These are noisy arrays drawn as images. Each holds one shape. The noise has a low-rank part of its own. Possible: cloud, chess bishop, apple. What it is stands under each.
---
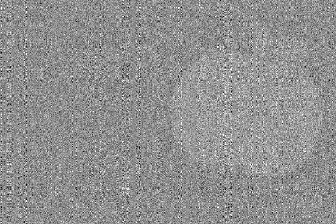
apple
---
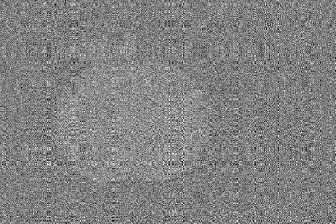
apple
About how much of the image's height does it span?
two thirds
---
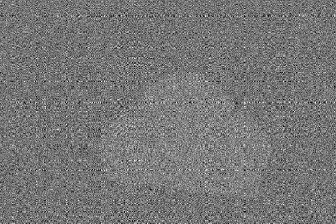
cloud
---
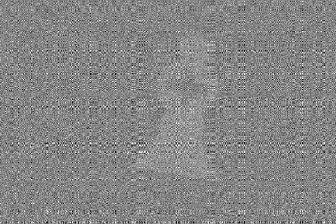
chess bishop
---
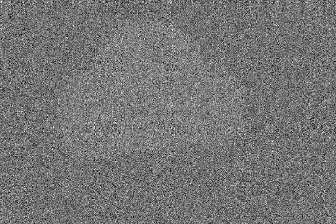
cloud
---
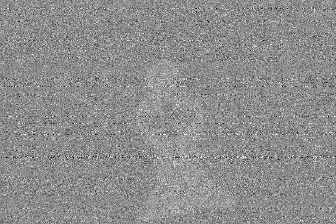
chess bishop
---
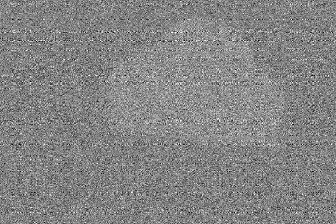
cloud
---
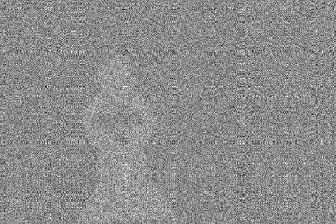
chess bishop
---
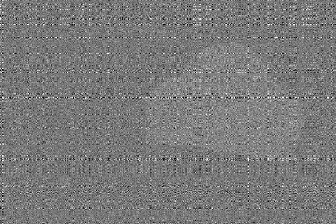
cloud
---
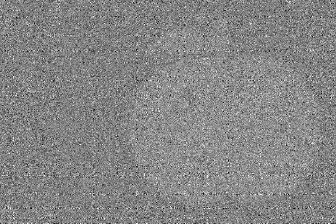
apple
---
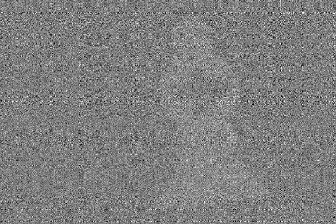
chess bishop
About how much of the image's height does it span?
nearly all
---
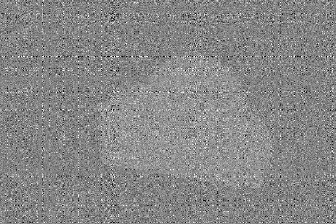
cloud
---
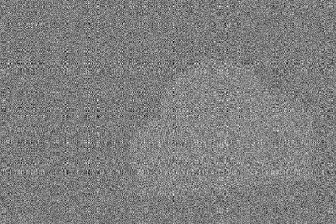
cloud
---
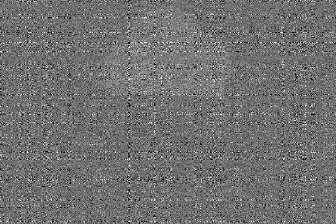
cloud
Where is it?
top middle
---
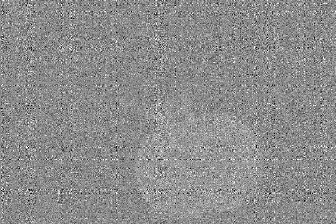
apple
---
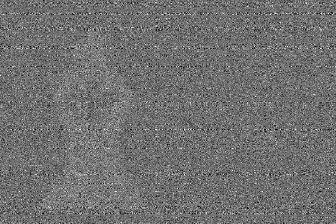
chess bishop
